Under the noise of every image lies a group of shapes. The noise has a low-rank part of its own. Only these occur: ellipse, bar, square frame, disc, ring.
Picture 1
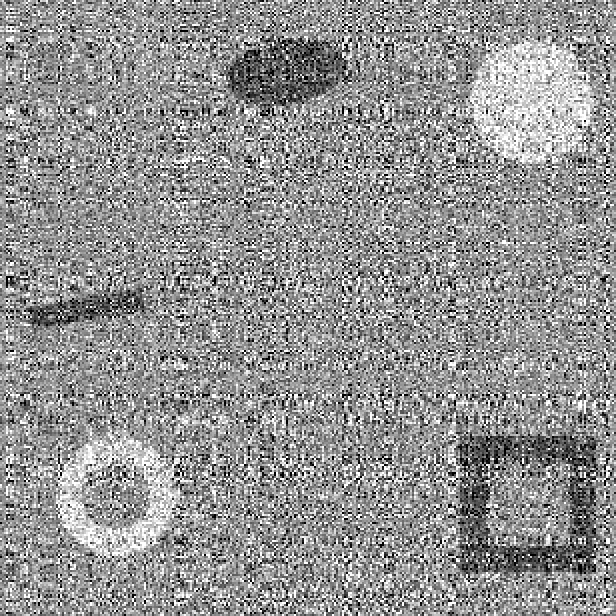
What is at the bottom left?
ring
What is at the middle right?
nothing
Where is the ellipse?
top middle
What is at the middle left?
bar
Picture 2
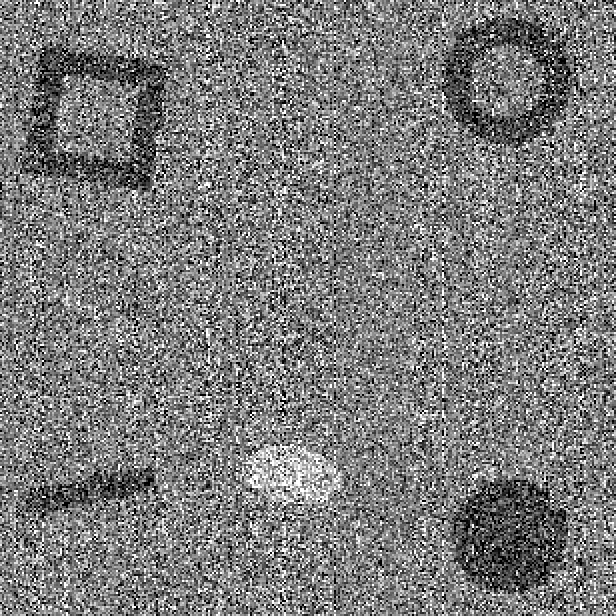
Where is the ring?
top right
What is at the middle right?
nothing
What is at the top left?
square frame
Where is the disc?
bottom right
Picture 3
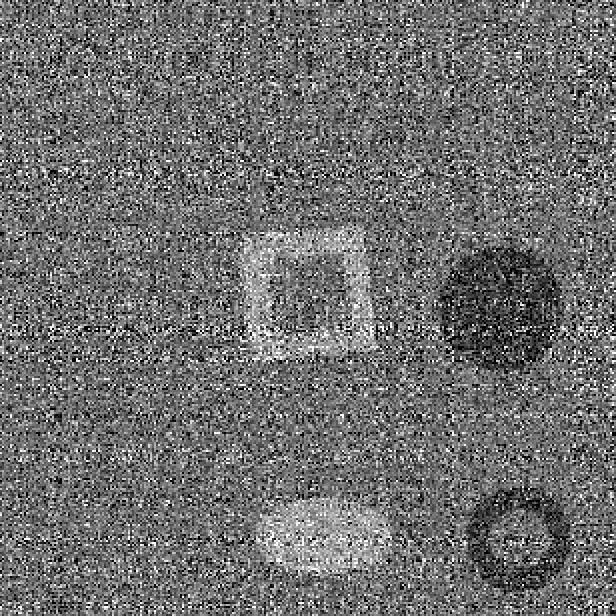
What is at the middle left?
nothing
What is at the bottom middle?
ellipse
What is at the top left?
nothing
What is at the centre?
square frame
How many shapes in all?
4
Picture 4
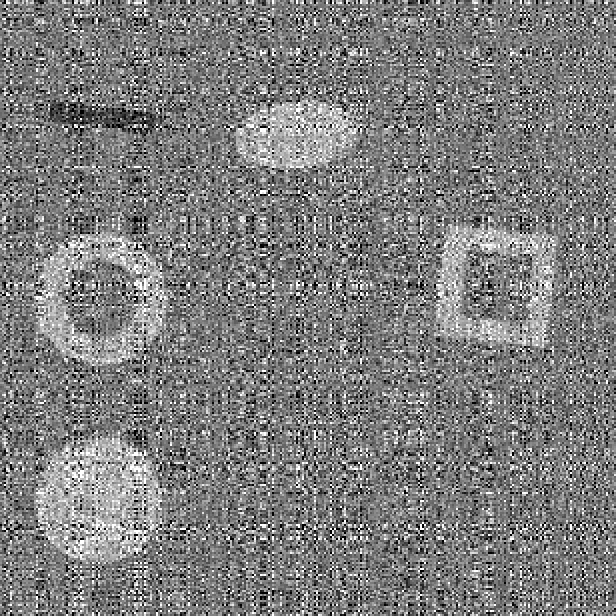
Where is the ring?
middle left
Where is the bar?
top left
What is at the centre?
nothing
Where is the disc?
bottom left
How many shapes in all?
5
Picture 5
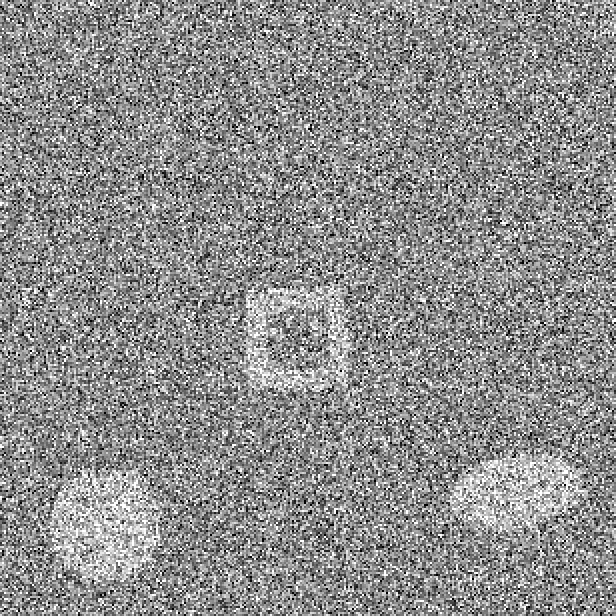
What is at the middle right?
nothing
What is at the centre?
square frame
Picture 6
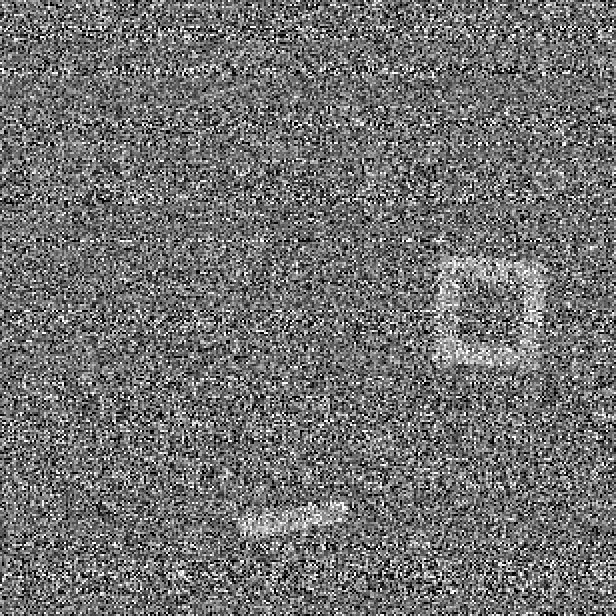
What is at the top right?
nothing
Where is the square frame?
middle right
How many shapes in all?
2
